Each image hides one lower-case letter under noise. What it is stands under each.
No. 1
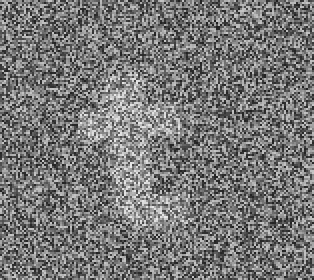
t
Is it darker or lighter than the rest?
lighter
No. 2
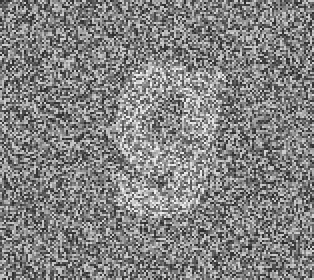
g
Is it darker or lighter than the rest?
lighter
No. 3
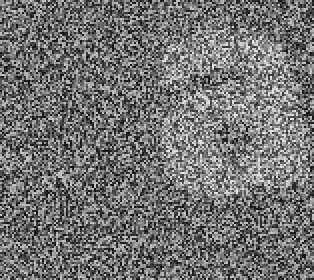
a
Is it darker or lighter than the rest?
lighter
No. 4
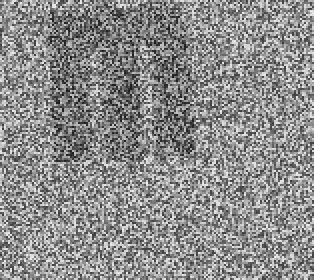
m
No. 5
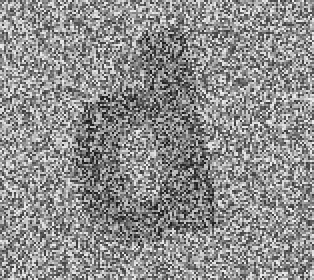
d
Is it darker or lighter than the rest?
darker
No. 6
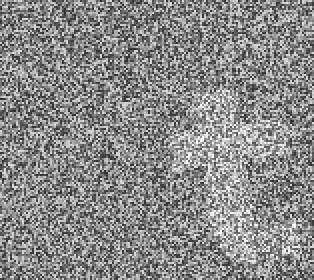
t
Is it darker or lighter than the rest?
lighter
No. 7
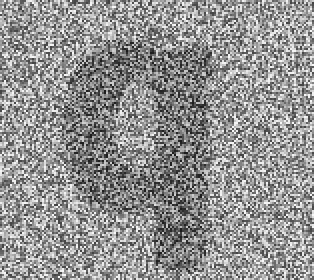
q
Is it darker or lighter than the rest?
darker
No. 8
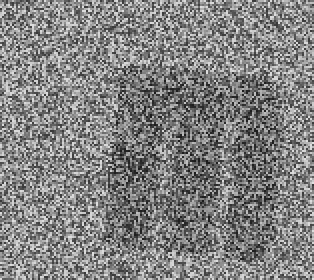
m
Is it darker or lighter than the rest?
darker
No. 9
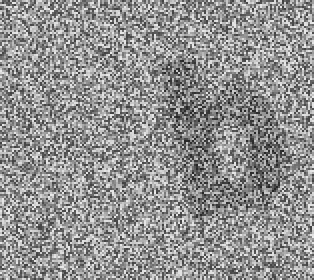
b
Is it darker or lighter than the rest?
darker
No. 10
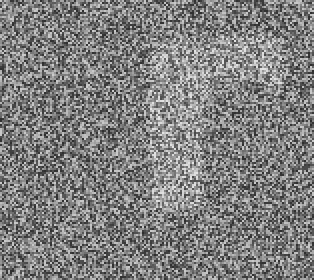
r
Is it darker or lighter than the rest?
lighter
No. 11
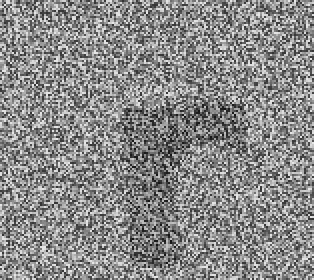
r
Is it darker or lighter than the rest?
darker
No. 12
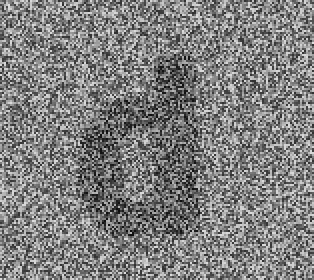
d
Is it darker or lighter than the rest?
darker
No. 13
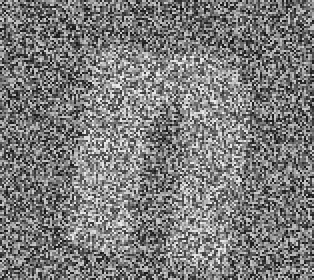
n
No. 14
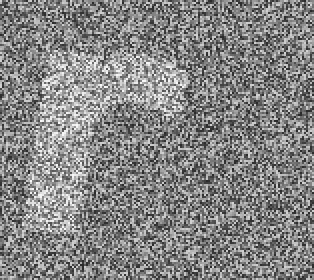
r
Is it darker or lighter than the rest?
lighter
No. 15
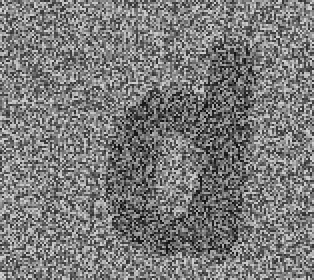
d
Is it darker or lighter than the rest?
darker
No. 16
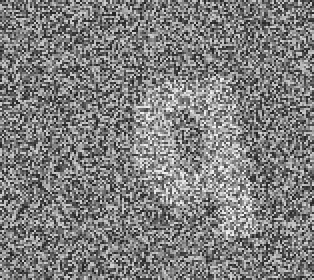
q
